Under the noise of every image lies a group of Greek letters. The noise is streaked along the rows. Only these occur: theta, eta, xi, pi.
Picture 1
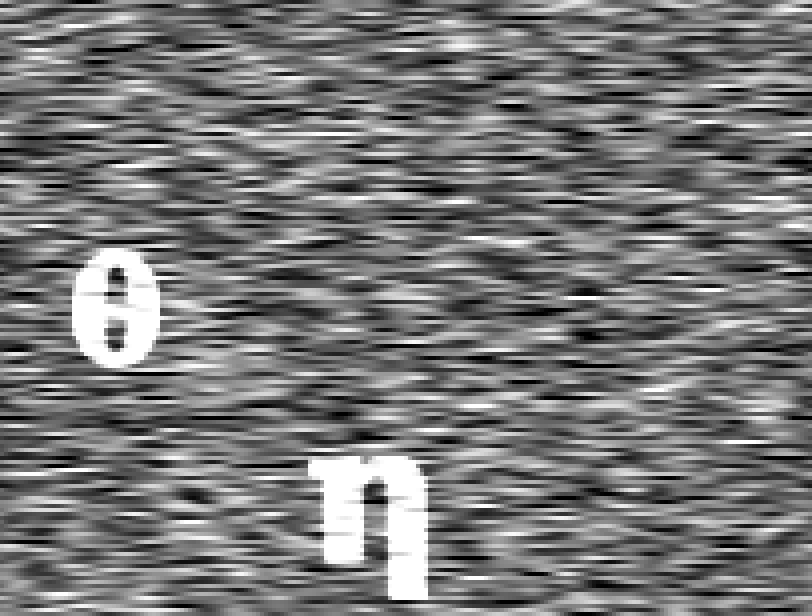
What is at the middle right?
nothing
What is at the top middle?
nothing
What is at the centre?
nothing
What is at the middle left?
theta
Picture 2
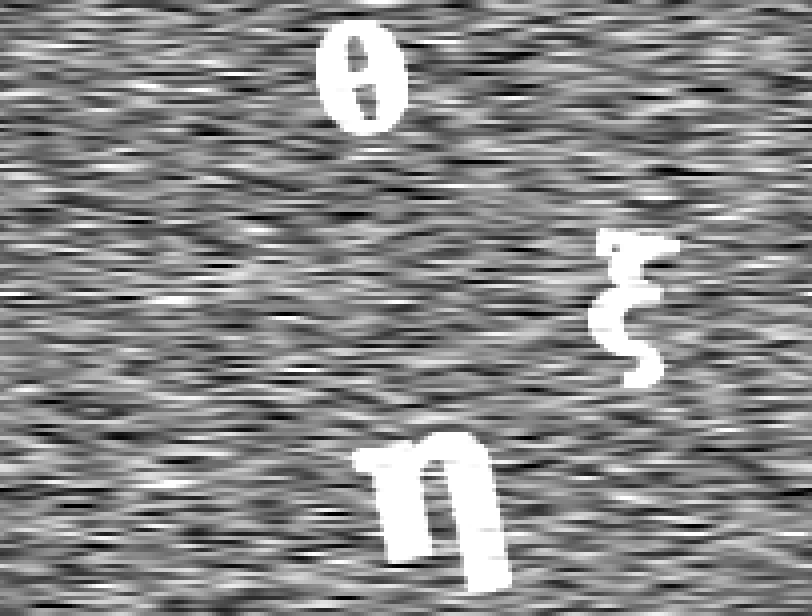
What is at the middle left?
nothing
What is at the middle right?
xi
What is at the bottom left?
nothing
